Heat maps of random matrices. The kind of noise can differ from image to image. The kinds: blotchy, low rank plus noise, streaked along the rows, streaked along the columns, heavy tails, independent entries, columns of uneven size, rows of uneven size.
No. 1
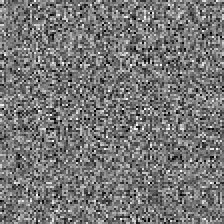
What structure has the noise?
low rank plus noise
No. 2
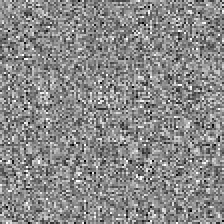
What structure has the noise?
low rank plus noise
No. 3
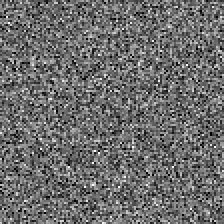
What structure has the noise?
independent entries
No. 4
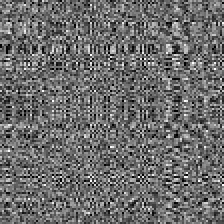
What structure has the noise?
low rank plus noise
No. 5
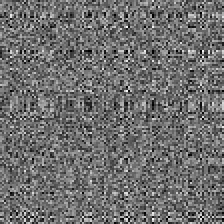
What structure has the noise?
low rank plus noise
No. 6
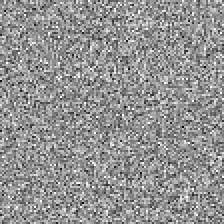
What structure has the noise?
independent entries
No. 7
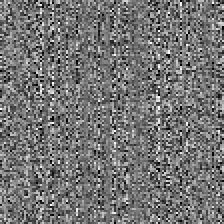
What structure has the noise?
columns of uneven size
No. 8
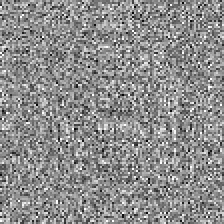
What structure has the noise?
low rank plus noise
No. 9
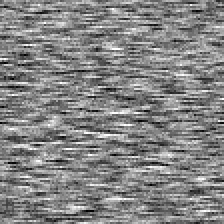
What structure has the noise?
streaked along the rows
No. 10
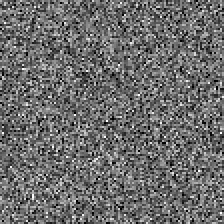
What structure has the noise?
independent entries
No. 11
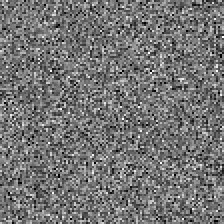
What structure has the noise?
independent entries
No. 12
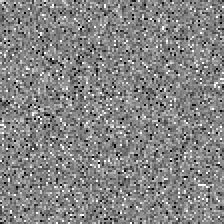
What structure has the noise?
heavy tails
